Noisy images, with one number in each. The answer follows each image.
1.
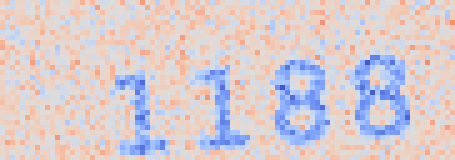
1188
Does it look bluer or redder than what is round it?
bluer
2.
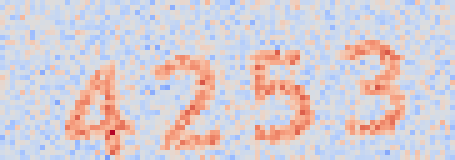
4253
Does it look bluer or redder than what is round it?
redder
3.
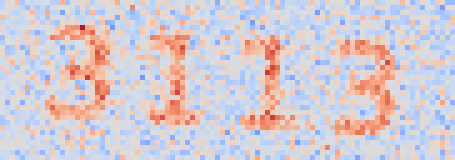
3113
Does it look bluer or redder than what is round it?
redder
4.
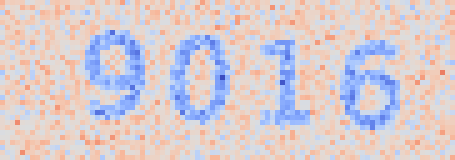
9016
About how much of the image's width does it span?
two thirds
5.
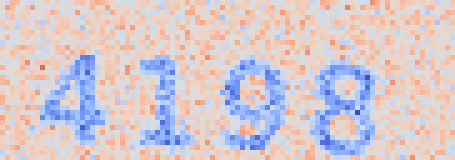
4198
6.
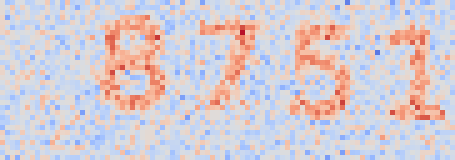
8751
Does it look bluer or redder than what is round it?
redder
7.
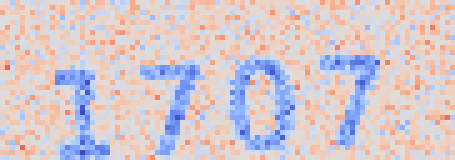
1707
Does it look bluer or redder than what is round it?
bluer
